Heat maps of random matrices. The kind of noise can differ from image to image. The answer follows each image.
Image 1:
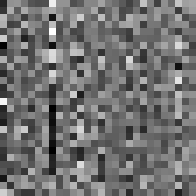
columns of uneven size
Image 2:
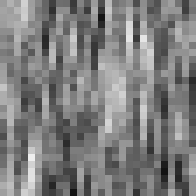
streaked along the columns
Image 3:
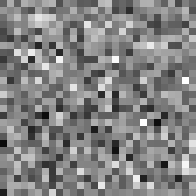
independent entries
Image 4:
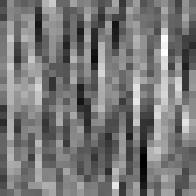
streaked along the columns
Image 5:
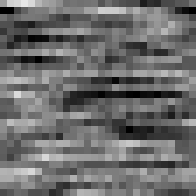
streaked along the rows
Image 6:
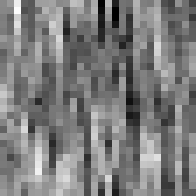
streaked along the columns
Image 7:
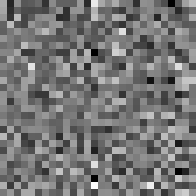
low rank plus noise
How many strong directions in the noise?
three or four
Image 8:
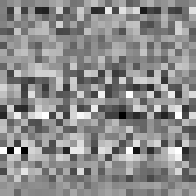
rows of uneven size
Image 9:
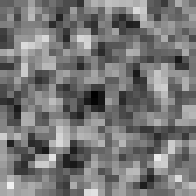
blotchy
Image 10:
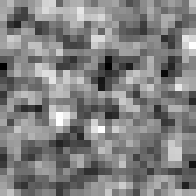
blotchy
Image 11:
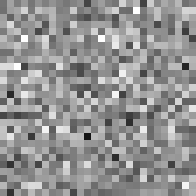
low rank plus noise
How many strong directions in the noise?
five to eight
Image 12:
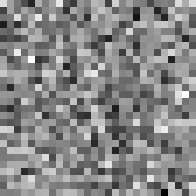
independent entries
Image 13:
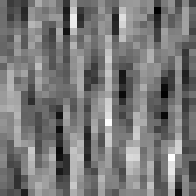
streaked along the columns
